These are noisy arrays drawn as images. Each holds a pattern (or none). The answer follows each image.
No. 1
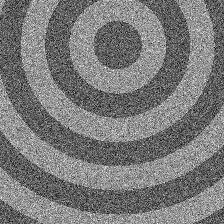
rings round one point
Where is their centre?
top middle
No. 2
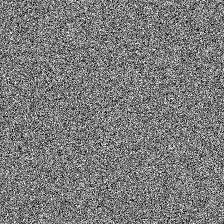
only noise
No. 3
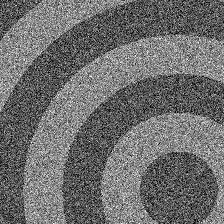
rings round one point
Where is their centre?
bottom right
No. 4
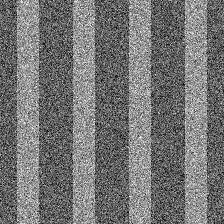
vertical stripes
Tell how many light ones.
4
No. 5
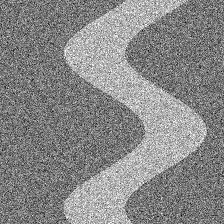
a wavy band
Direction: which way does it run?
top to bottom
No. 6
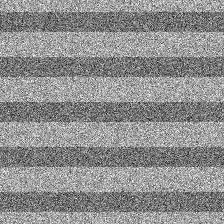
horizontal stripes
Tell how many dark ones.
5
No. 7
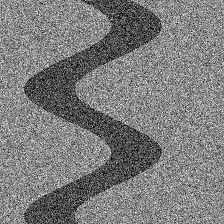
a wavy band
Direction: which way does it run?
top to bottom
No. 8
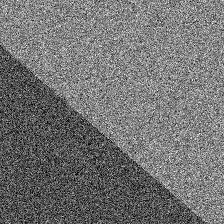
a sharp edge
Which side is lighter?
top right
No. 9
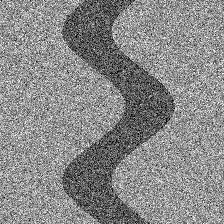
a wavy band
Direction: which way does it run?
top to bottom
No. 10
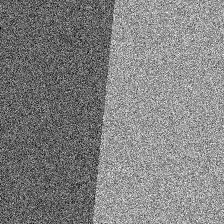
a sharp edge
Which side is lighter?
right
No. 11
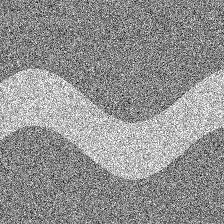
a wavy band
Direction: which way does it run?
left to right
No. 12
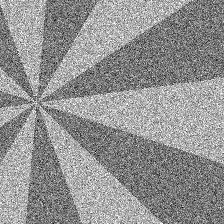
spokes from one point
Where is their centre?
middle left
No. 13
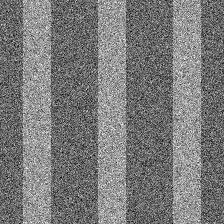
vertical stripes
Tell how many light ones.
3
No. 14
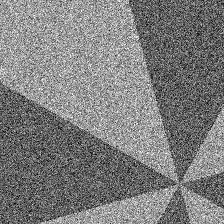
spokes from one point
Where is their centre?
bottom right
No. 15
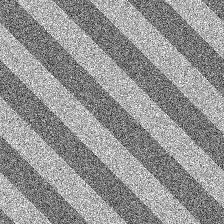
diagonal stripes
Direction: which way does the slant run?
top left to bottom right
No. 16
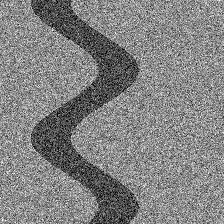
a wavy band
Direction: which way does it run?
top to bottom
